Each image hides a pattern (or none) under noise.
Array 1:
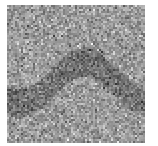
a wavy band
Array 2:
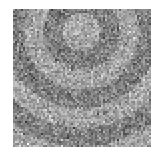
rings round one point
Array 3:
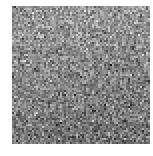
a smooth slope
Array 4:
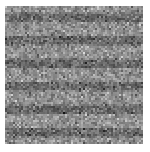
horizontal stripes
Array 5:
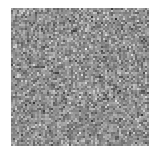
only noise
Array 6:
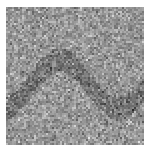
a wavy band
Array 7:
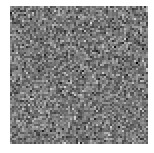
only noise
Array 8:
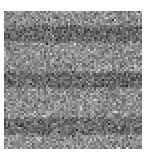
horizontal stripes
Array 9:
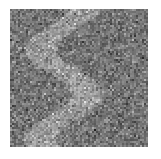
a wavy band
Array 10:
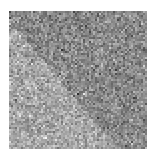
a sharp edge
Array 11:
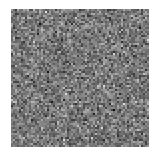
only noise
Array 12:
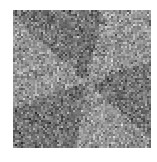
spokes from one point
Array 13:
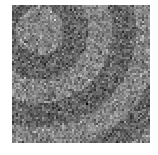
rings round one point
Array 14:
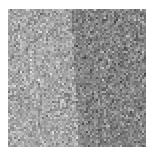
a sharp edge
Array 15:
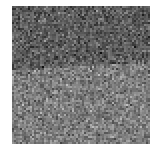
a sharp edge
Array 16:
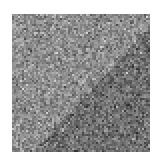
a sharp edge
